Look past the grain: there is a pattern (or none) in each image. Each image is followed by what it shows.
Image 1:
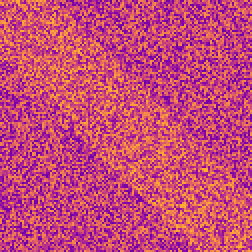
a diagonal band
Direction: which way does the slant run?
top left to bottom right
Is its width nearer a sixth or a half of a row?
a half
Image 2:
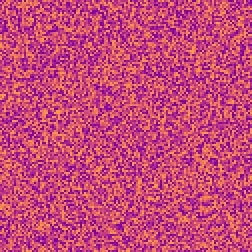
only noise
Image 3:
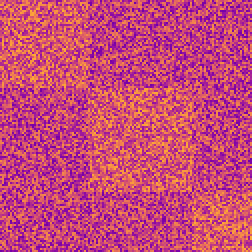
blocks along the diagonal
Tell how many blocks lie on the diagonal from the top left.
3
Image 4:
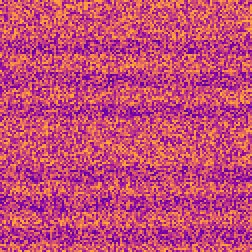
bands of rows
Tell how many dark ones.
6
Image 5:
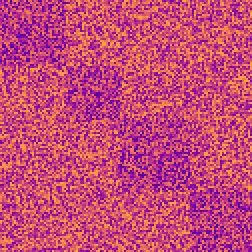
blocks along the diagonal
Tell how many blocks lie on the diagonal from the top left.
4
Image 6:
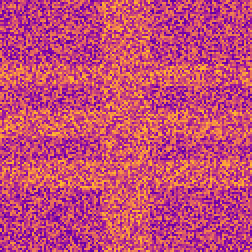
bands of rows crossing bands of columns
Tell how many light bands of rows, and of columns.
3 and 1
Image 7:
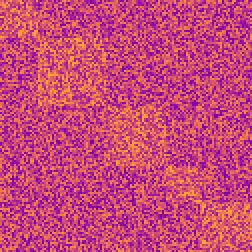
blocks along the diagonal
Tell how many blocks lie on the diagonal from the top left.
5
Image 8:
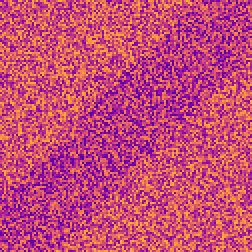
a diagonal band
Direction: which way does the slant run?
bottom left to top right
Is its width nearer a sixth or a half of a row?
a half
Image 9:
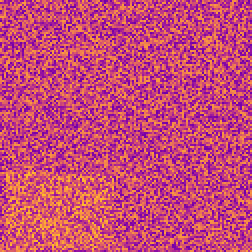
one block
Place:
bottom left
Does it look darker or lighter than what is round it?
lighter
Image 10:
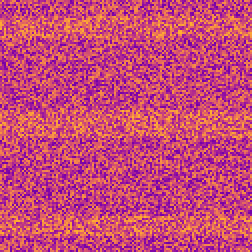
bands of rows
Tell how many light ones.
3
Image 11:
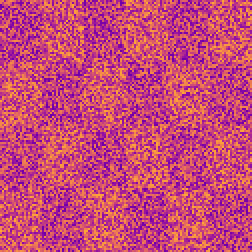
a checkerboard
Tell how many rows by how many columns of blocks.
4 by 6
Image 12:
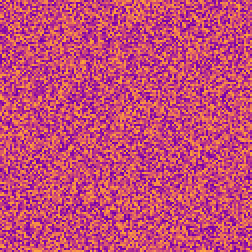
only noise
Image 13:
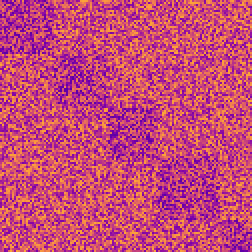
blocks along the diagonal
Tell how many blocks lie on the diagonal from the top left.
5
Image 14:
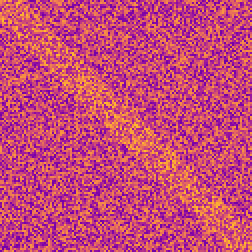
a diagonal band
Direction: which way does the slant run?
top left to bottom right
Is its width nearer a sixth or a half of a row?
a sixth
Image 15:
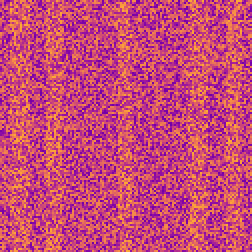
bands of columns
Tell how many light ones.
5
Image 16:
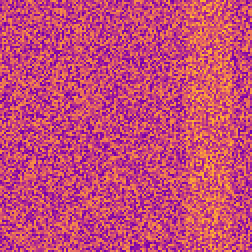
one band of columns
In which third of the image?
right
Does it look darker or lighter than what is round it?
lighter
